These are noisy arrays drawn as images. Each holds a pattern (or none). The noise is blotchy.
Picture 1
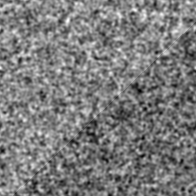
a sharp edge
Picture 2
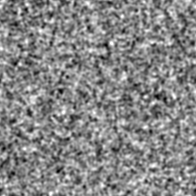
only noise
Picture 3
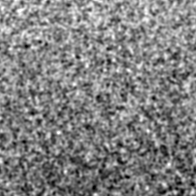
a smooth slope
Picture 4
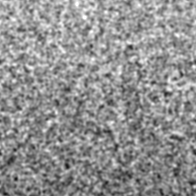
a smooth slope
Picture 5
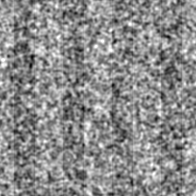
vertical stripes
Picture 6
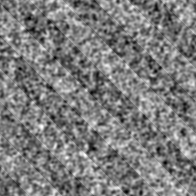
diagonal stripes
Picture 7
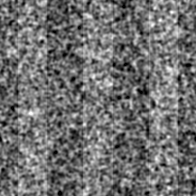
vertical stripes
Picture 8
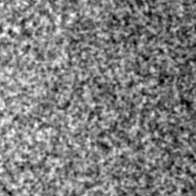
a smooth slope
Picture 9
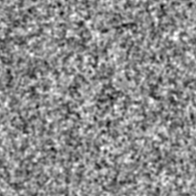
only noise
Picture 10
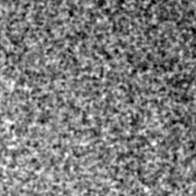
a smooth slope
